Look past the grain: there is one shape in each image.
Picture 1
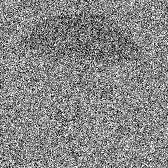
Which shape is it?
umbrella
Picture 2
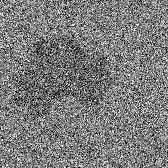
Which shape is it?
car
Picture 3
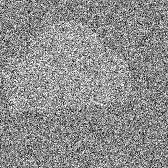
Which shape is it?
cloud
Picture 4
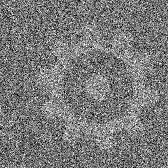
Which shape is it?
gear
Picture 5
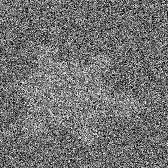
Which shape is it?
turtle
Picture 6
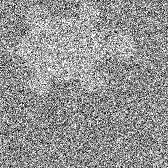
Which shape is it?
turtle
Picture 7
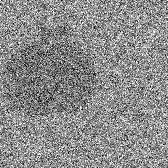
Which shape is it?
apple
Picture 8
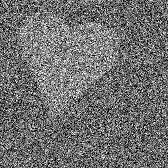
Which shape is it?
heart
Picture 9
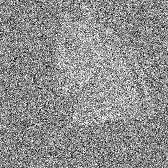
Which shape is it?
chess knight
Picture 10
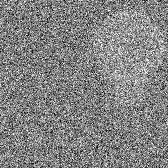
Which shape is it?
light bulb
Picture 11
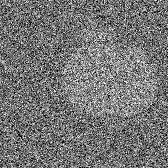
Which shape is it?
apple
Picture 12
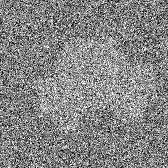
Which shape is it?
car
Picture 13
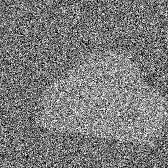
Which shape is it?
cloud
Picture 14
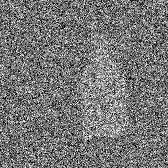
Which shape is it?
bottle
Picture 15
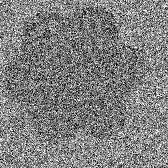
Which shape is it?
flower
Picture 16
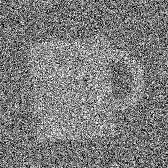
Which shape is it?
cup
